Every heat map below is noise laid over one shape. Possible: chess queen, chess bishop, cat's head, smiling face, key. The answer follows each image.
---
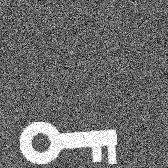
key
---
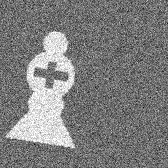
chess bishop
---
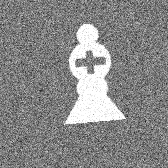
chess bishop
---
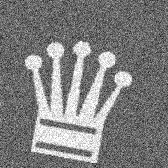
chess queen
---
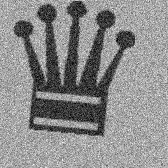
chess queen
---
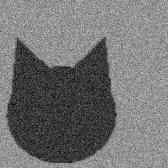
cat's head
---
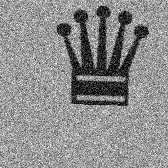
chess queen
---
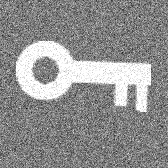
key
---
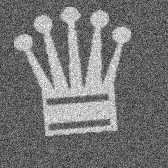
chess queen
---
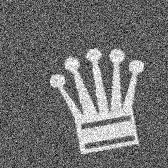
chess queen
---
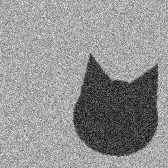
cat's head
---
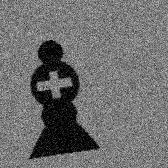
chess bishop
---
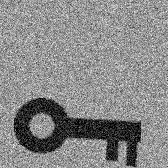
key
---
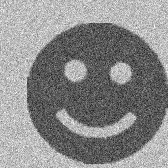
smiling face
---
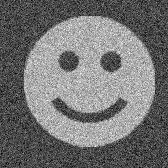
smiling face
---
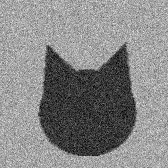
cat's head
